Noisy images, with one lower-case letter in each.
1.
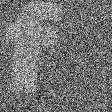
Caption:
light f
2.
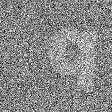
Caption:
light q
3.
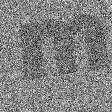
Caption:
dark m
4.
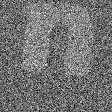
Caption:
light n
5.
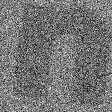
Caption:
dark n
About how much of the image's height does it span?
nearly all
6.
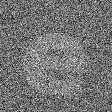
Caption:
light e
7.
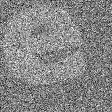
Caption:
light e
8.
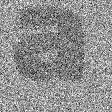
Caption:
dark a
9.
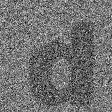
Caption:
dark d
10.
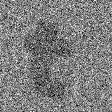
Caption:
dark t
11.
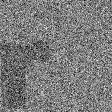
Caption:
dark r
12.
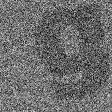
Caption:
dark g
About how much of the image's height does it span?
nearly all
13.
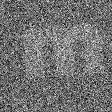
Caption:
light m
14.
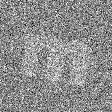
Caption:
light m
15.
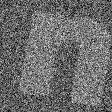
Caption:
light n
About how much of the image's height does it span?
nearly all
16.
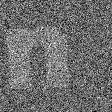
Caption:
light n
